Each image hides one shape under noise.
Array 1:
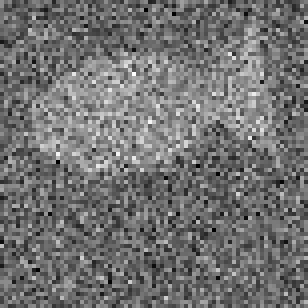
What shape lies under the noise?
fish
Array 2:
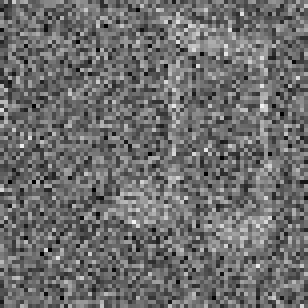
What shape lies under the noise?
pair of musical notes
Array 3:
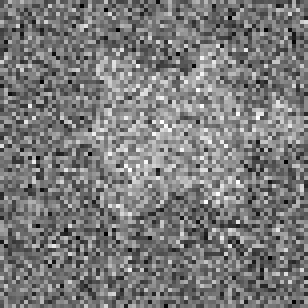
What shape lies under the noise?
turtle
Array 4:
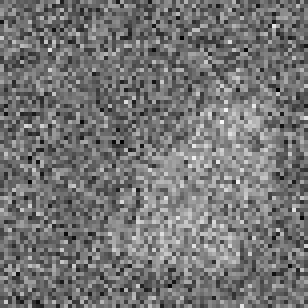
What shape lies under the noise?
chess knight
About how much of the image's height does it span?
two thirds
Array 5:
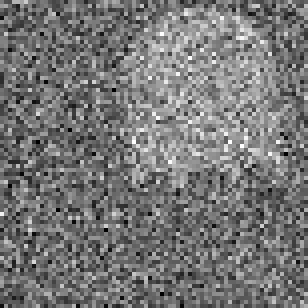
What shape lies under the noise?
ghost
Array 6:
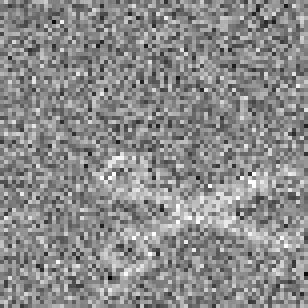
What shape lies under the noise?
pair of scissors
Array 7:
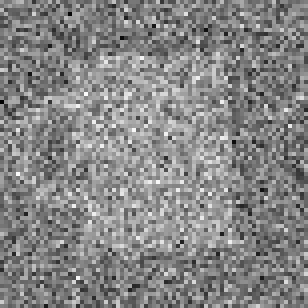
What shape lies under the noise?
cup
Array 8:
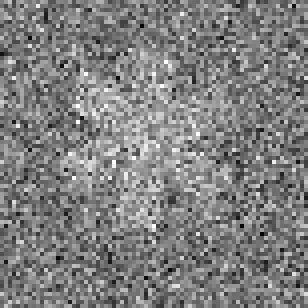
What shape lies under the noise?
asterisk
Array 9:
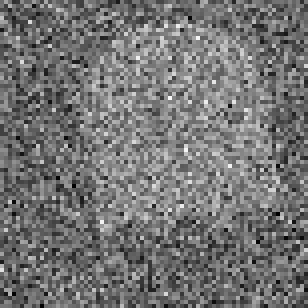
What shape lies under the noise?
ghost
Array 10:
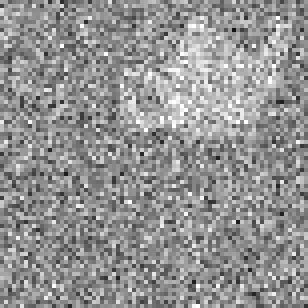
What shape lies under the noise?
teapot
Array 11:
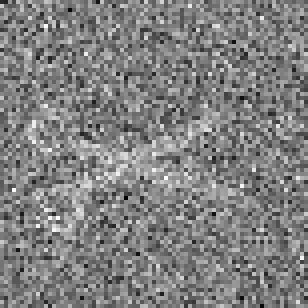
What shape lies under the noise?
pair of scissors
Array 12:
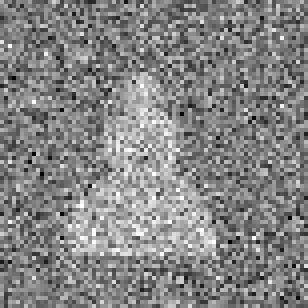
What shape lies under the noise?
chess pawn
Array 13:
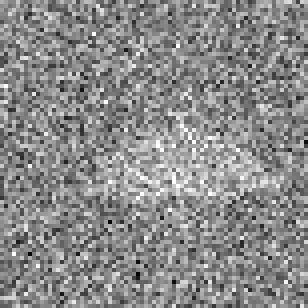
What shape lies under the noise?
umbrella
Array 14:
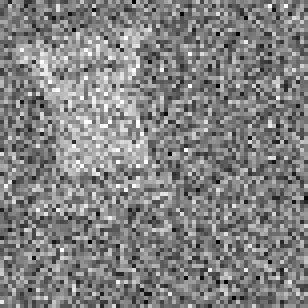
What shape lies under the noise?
chess rook
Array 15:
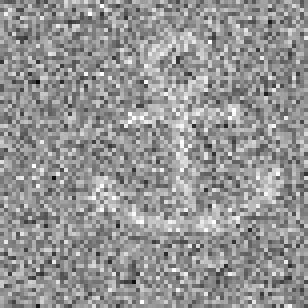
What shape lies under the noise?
anchor
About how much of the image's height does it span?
two thirds
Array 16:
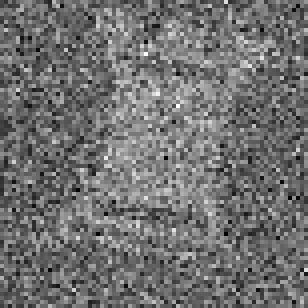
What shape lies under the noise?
chess rook
